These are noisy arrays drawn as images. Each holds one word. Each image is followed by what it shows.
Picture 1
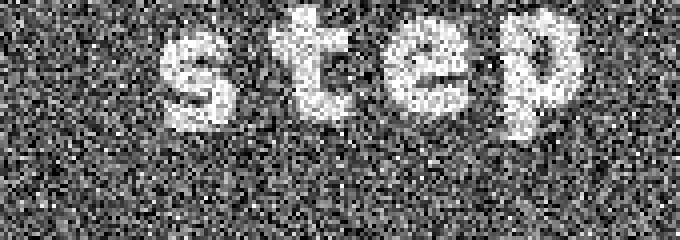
step
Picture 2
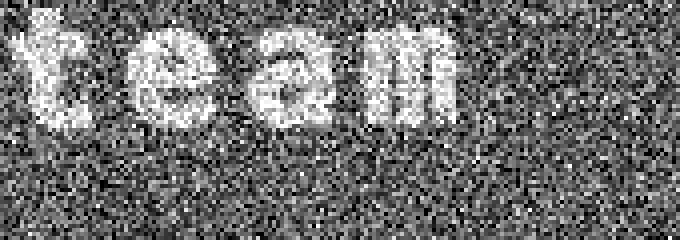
team
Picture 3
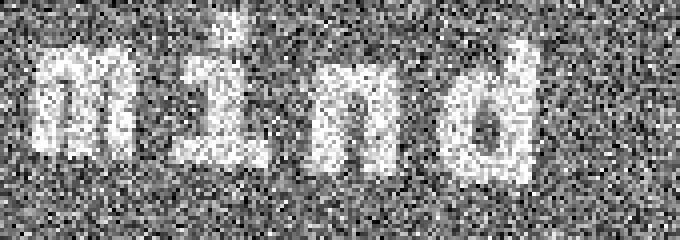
mind
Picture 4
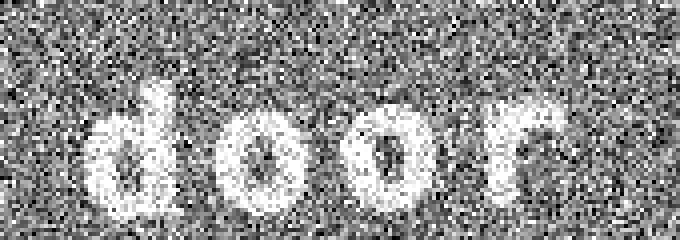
door
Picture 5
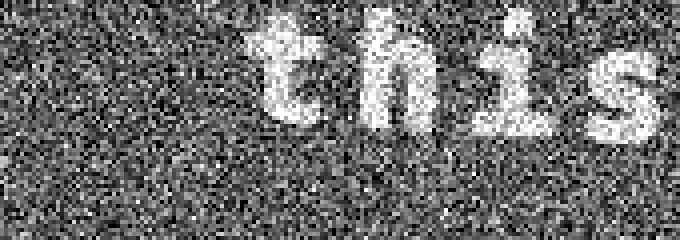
this
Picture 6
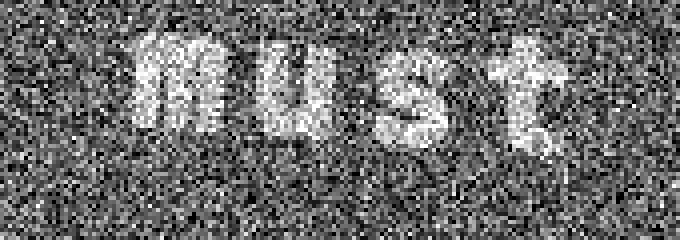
must
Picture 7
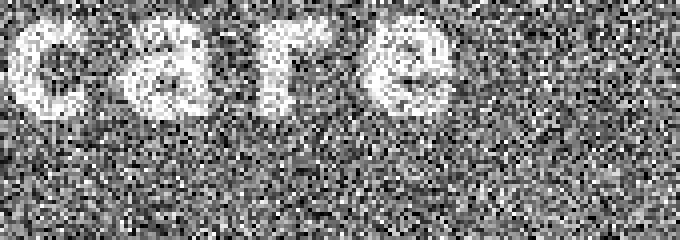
care
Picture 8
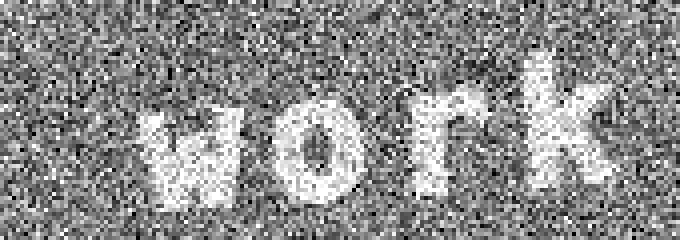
work
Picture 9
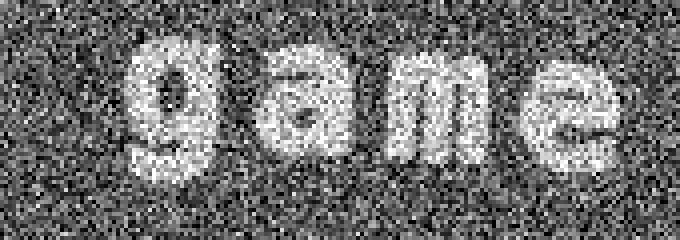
game
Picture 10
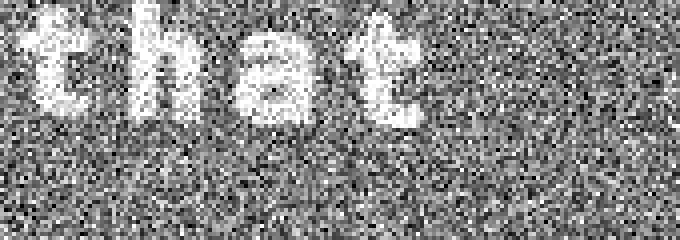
that
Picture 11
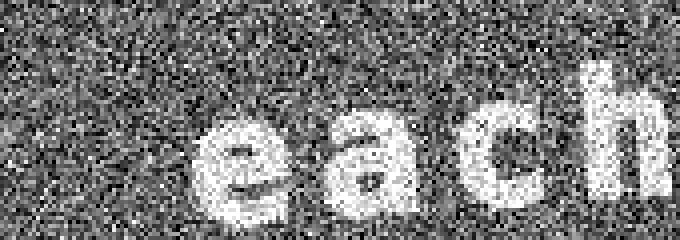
each
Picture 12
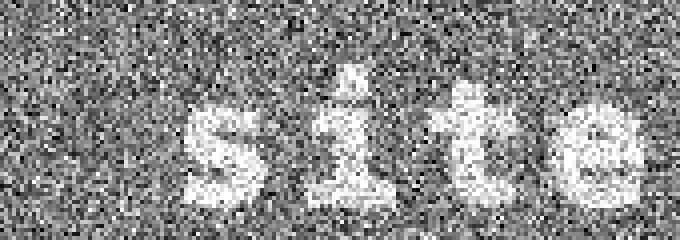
site
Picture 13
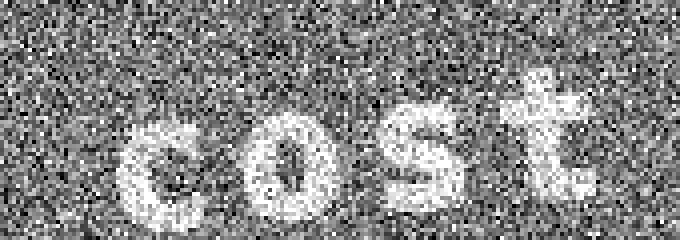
cost
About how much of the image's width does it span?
two thirds
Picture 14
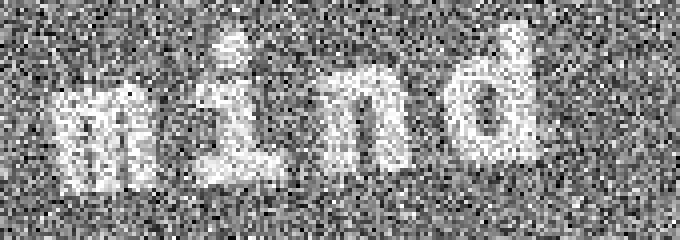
mind
